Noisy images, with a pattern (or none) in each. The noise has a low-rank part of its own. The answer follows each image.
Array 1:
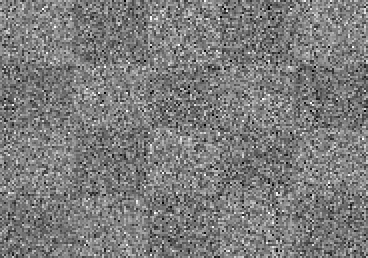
a checkerboard
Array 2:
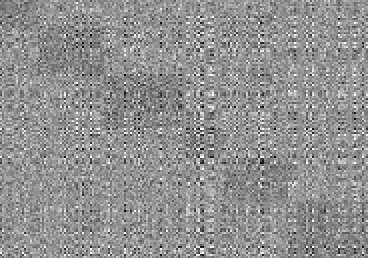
blocks along the diagonal
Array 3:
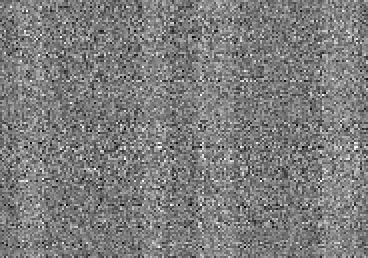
bands of columns
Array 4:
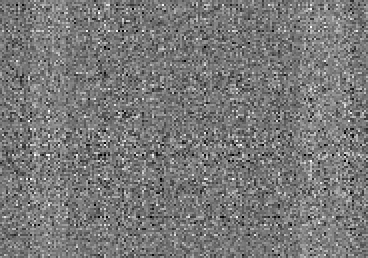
bands of columns
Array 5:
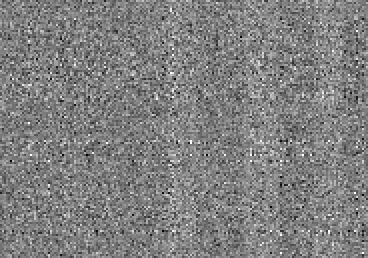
bands of columns
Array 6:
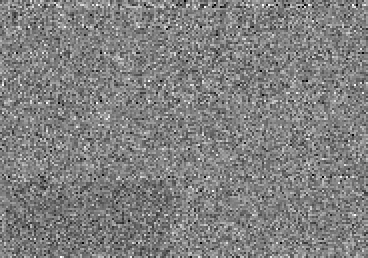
one block
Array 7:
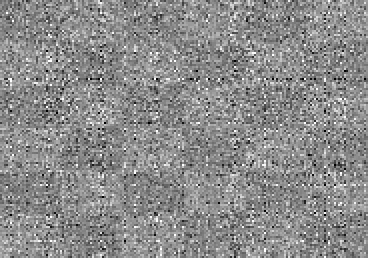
a checkerboard
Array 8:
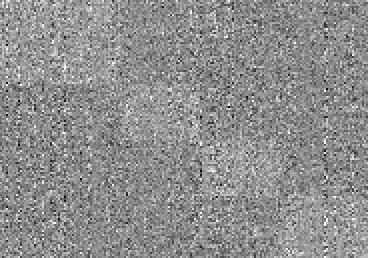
blocks along the diagonal
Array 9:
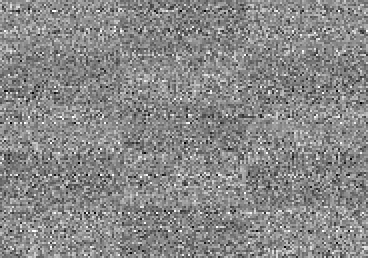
a checkerboard
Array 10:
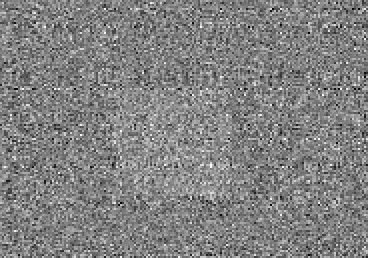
one block
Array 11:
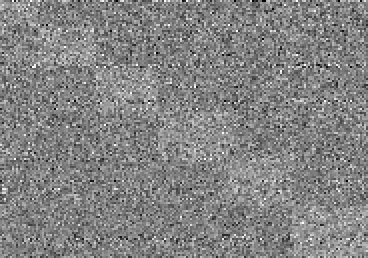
blocks along the diagonal
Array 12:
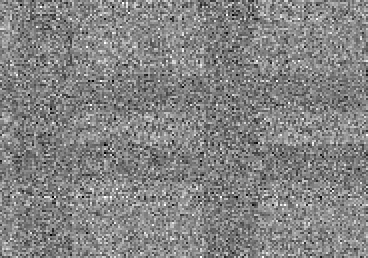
bands of rows crossing bands of columns
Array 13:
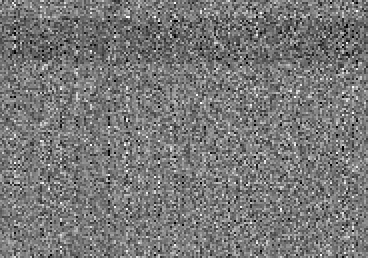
one band of rows
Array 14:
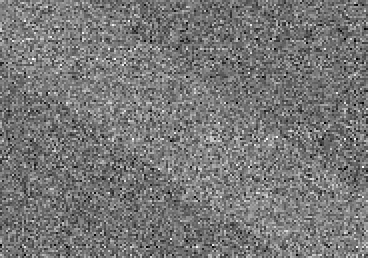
a diagonal band
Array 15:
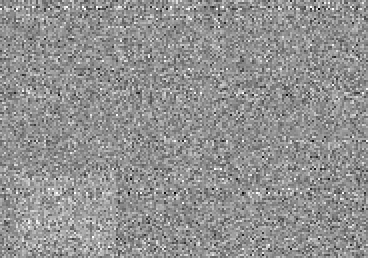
one block
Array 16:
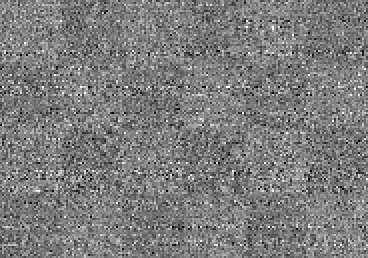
a checkerboard
